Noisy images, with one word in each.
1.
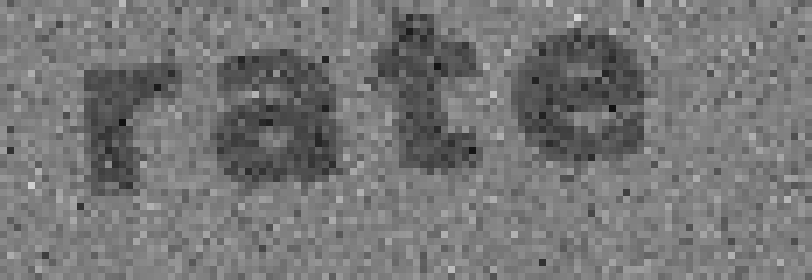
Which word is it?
rate
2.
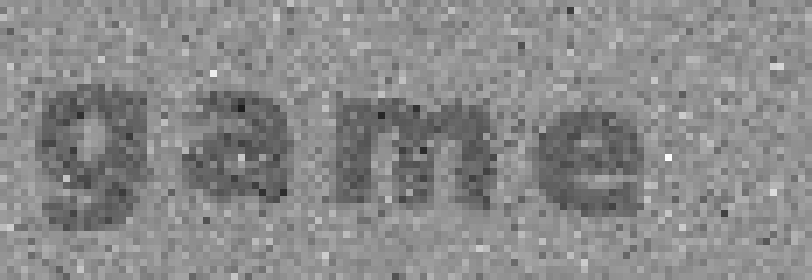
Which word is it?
game
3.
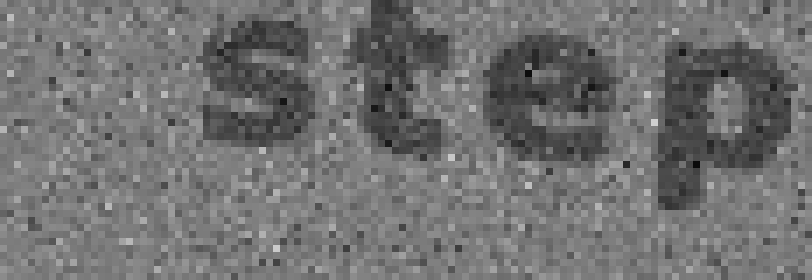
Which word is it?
step
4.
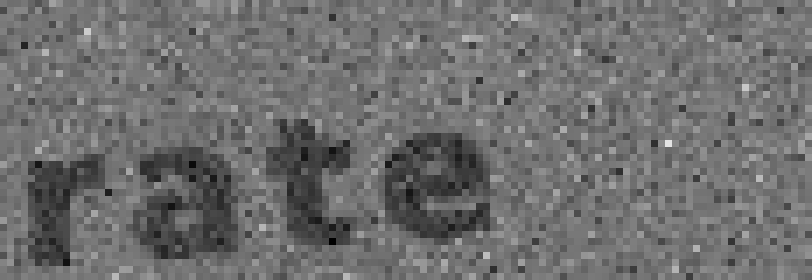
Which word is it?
rate
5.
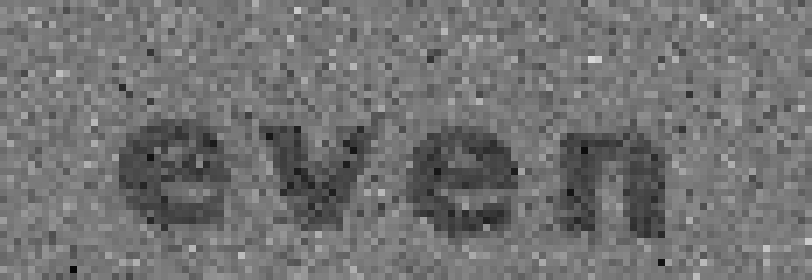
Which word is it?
even
